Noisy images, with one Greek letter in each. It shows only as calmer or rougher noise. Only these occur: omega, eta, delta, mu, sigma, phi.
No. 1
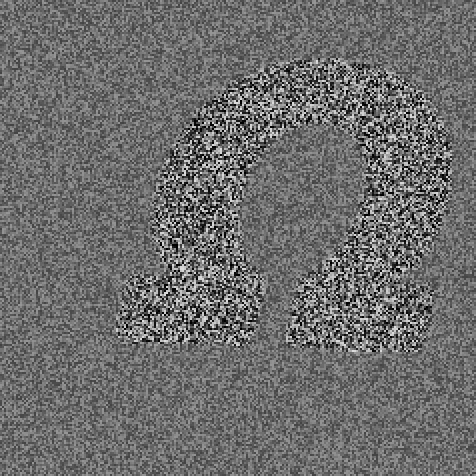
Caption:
rough omega
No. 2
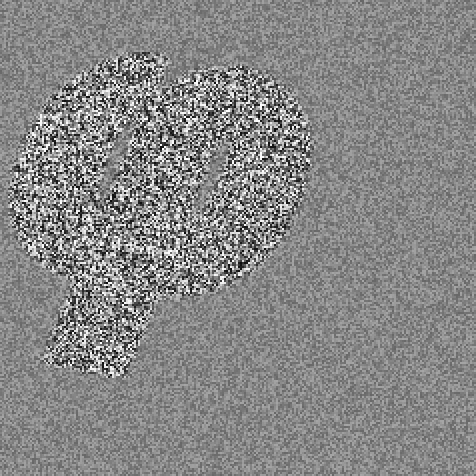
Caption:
rough phi
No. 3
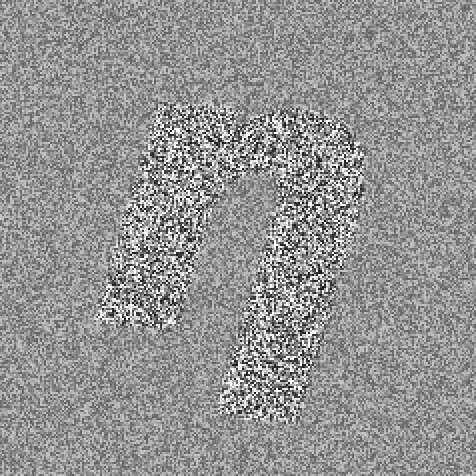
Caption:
rough eta
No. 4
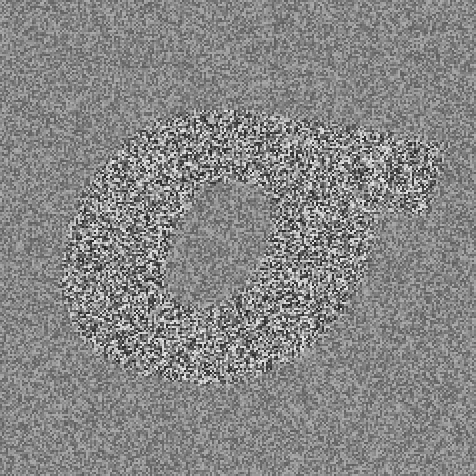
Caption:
rough sigma
